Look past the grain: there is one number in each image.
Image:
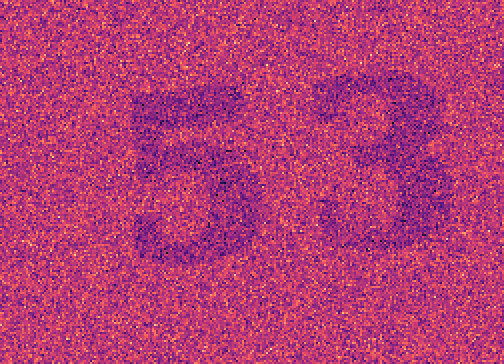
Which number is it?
53
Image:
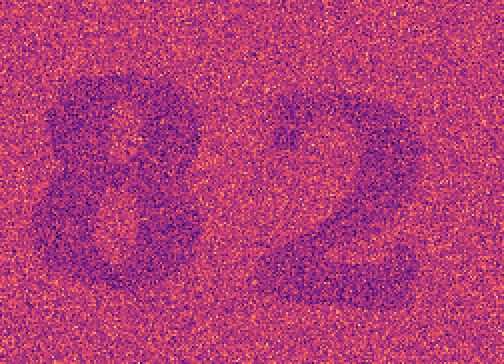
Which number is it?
82
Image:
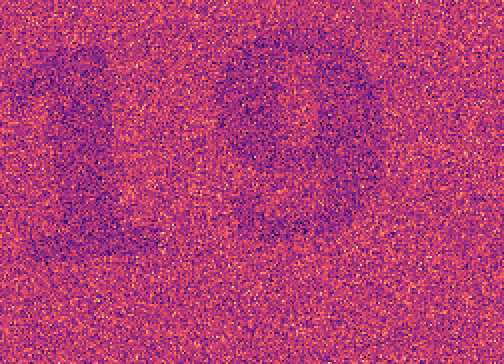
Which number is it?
19
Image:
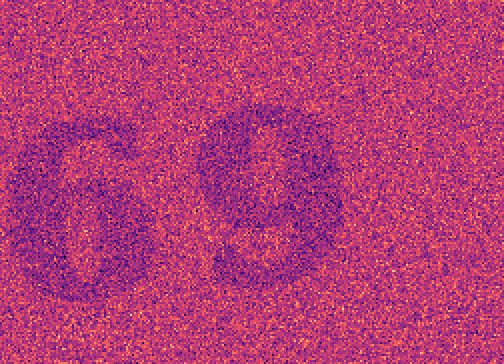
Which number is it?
69
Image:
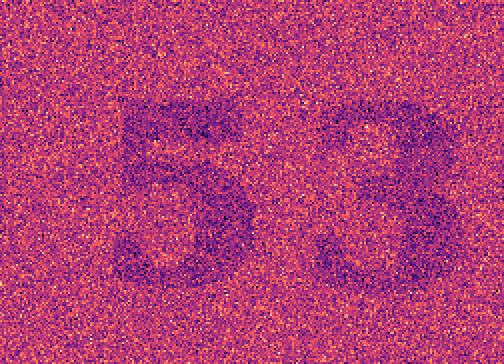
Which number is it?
53
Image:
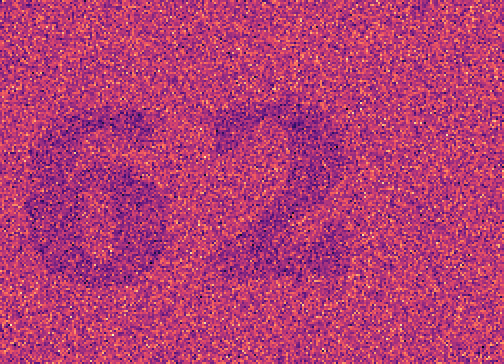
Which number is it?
62
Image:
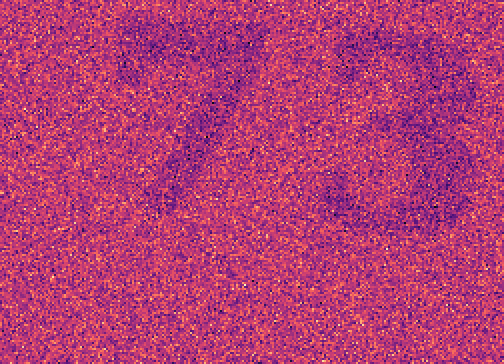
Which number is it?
73
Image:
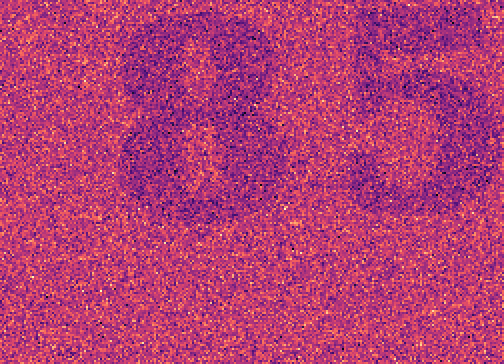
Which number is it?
85
